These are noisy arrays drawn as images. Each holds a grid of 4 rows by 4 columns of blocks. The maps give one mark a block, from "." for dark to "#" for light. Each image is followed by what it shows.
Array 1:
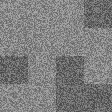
# # # .
# # # #
. # . #
# # . .
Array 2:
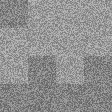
. # # #
# # # #
# . # .
. . . .
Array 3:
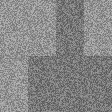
# # . #
# # . #
# . . .
# . . .
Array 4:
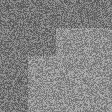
. . . .
. . # #
. # # #
. # # #
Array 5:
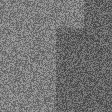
# # # .
# # . .
# # . .
# # . .
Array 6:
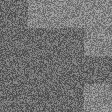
. # # #
. . . #
. . . .
. . . #
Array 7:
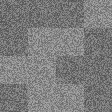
. . . #
. # # .
# # . .
. # # .
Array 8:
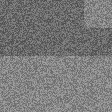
. . . #
. . . .
# # # #
# # # #
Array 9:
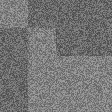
# . . .
. # . .
. # # #
. # # #
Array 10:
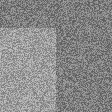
. . . .
# # . .
# # . .
# # . .
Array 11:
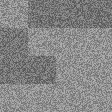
# . . .
. # # #
. . # #
# # # #
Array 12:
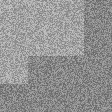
# # # .
# # # .
# . . .
. . . .
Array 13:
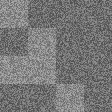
# . . .
. # . .
# # . .
. . # .
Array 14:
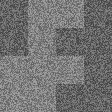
. # # .
. # . .
# # # .
# # . .
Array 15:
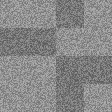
# # . #
. . # #
# # . .
# # . #
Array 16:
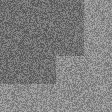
. . . #
. . . #
. . # #
# # # #
